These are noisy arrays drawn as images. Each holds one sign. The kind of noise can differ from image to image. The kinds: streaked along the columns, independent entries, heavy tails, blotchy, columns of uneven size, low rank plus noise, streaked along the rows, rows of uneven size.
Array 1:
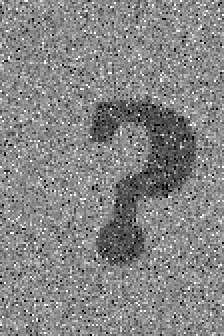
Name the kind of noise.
heavy tails
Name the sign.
question mark
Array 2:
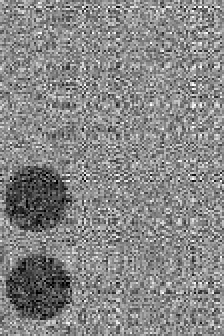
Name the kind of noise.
low rank plus noise
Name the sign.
colon
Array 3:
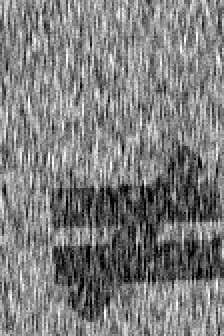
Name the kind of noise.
streaked along the columns
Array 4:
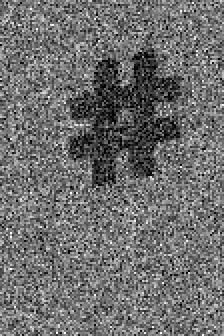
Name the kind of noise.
independent entries
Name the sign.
hash sign
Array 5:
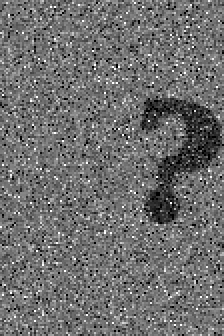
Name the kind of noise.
heavy tails
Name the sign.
question mark
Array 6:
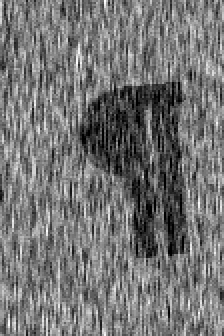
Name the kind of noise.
streaked along the columns
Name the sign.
pilcrow
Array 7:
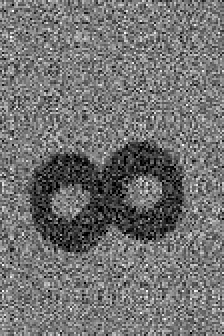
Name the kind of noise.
low rank plus noise
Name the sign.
infinity sign
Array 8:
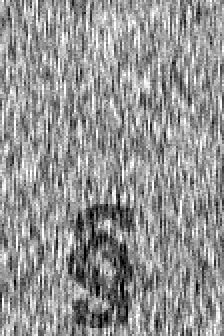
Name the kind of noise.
streaked along the columns
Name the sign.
section sign
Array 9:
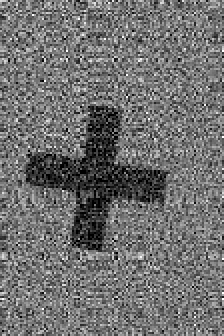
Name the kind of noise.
low rank plus noise
